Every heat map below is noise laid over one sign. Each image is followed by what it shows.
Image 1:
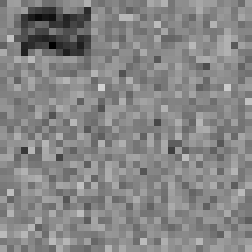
approximately sign
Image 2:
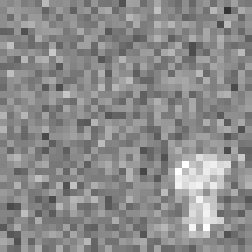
pilcrow
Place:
bottom right
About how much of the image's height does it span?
a third
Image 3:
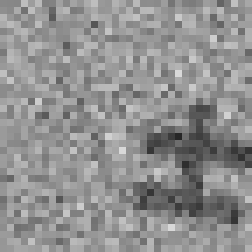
plus-minus sign
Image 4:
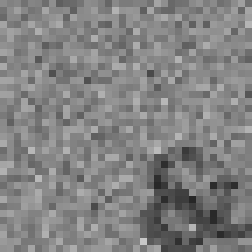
ampersand
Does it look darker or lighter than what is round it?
darker
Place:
bottom right
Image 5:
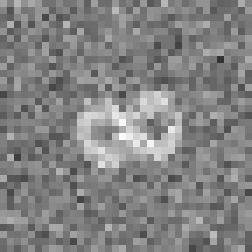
infinity sign
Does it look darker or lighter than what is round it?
lighter
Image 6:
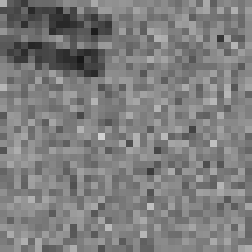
equals sign
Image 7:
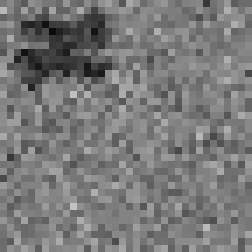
not-equal sign
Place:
top left
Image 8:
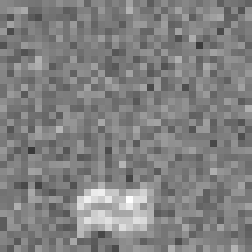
approximately sign
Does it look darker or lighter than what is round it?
lighter
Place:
bottom middle
